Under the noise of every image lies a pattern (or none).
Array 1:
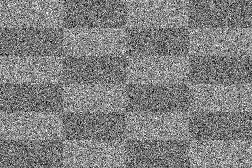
a checkerboard
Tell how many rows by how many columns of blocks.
6 by 4
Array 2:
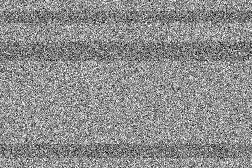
bands of rows
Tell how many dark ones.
3
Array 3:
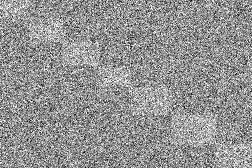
blocks along the diagonal
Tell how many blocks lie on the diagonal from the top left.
7
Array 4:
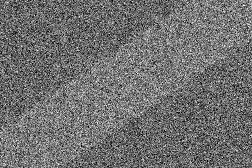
a diagonal band
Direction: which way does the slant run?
bottom left to top right
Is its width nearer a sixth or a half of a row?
a half
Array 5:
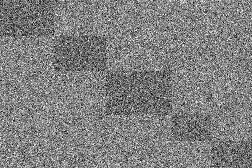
blocks along the diagonal
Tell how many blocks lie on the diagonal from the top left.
5
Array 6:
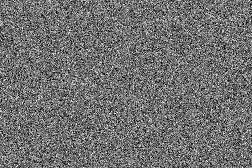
only noise
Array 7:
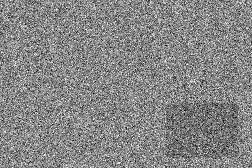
one block
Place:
bottom right
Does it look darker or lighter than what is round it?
darker
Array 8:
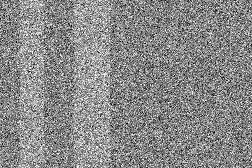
bands of columns
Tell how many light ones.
2
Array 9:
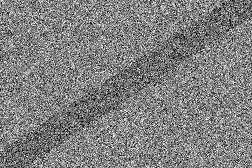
a diagonal band
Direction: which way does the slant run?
bottom left to top right
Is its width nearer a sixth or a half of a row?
a sixth
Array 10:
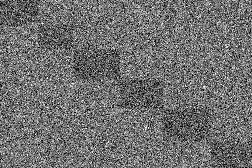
blocks along the diagonal
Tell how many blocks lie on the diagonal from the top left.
6
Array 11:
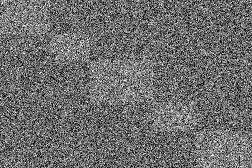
blocks along the diagonal
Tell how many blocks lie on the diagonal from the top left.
5
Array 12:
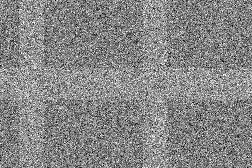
bands of rows crossing bands of columns
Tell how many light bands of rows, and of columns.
1 and 2
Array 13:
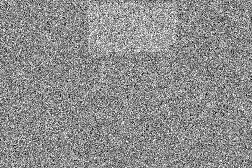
one block
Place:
top middle
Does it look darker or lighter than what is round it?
lighter
